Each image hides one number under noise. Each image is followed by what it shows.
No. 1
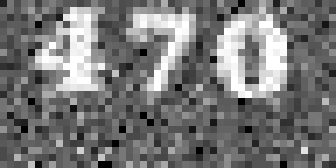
470
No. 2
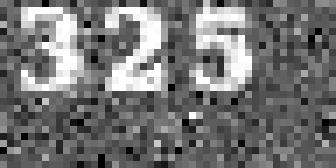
325
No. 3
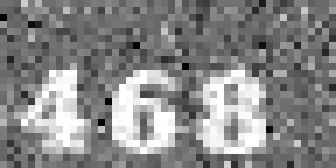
468
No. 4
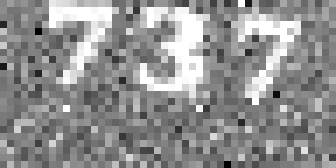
737
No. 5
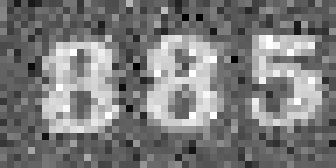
885
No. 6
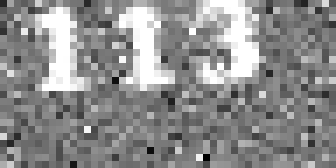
113
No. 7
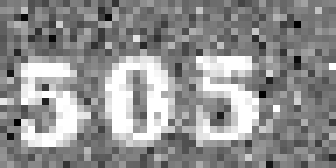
505
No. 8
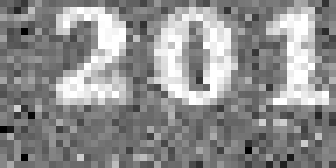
201
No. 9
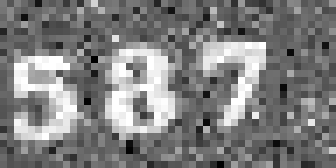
587
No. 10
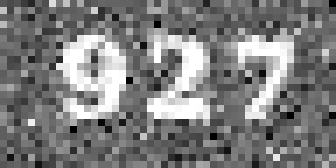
927
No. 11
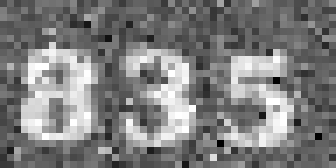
835
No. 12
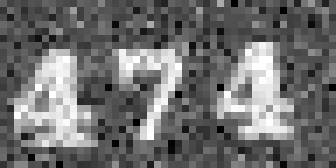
474
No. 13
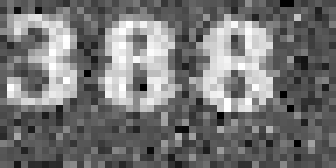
388
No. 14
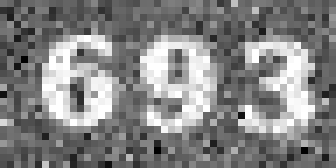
693
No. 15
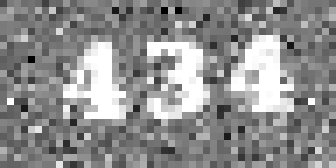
434
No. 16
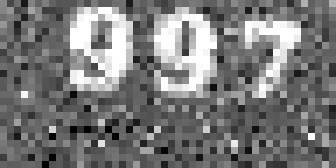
997
